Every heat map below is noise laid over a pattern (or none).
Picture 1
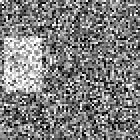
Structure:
one block
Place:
middle left
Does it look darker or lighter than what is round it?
lighter
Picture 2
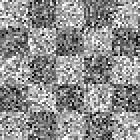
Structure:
a checkerboard
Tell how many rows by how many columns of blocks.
5 by 5
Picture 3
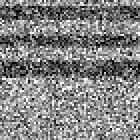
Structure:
bands of rows
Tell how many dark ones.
3
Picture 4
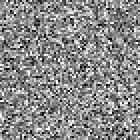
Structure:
only noise
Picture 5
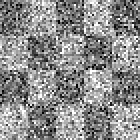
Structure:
a checkerboard
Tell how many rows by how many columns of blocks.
4 by 5
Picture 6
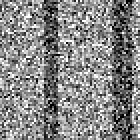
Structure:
bands of columns
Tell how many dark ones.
2
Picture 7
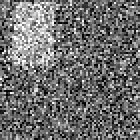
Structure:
one block
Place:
top left
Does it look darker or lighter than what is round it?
lighter
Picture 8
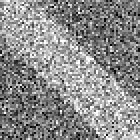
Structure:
a diagonal band
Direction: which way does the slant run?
top left to bottom right
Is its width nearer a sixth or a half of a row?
a half
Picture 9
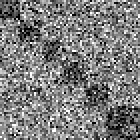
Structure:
blocks along the diagonal
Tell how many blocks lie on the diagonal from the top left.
6
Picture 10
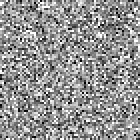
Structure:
only noise
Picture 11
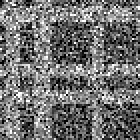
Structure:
bands of rows crossing bands of columns
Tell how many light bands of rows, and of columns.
3 and 3
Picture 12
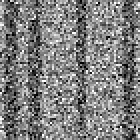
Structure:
bands of columns
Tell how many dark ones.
4
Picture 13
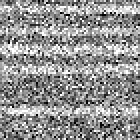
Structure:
bands of rows
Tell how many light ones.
5
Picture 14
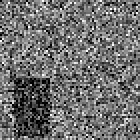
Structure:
one block
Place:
bottom left
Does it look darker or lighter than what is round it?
darker
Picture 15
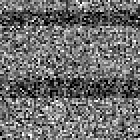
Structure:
bands of rows
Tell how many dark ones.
2
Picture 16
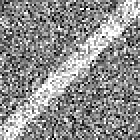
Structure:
a diagonal band
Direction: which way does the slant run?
bottom left to top right
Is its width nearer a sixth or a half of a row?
a sixth
